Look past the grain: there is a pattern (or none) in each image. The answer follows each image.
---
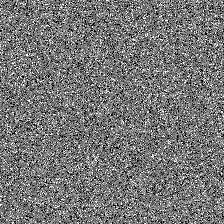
only noise
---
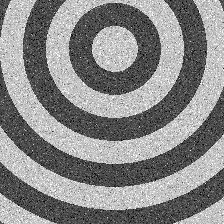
rings round one point
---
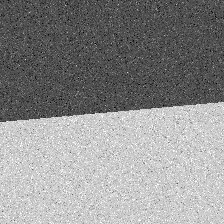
a sharp edge
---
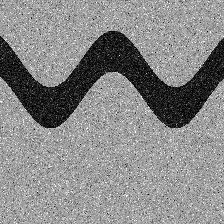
a wavy band
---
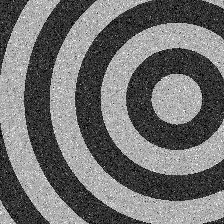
rings round one point
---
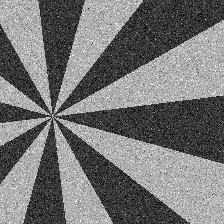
spokes from one point
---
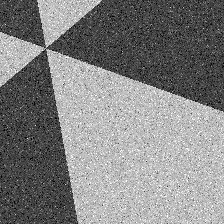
spokes from one point
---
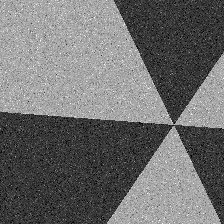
spokes from one point
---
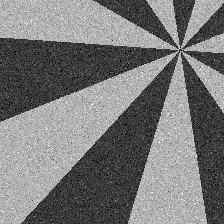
spokes from one point
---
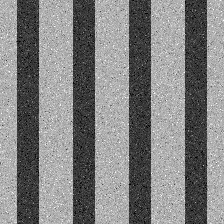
vertical stripes
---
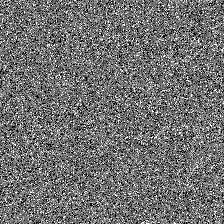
only noise
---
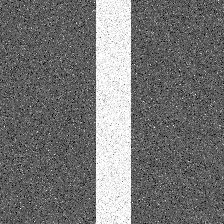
one vertical stripe
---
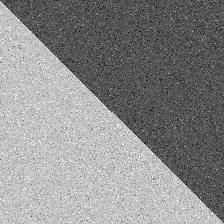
a sharp edge
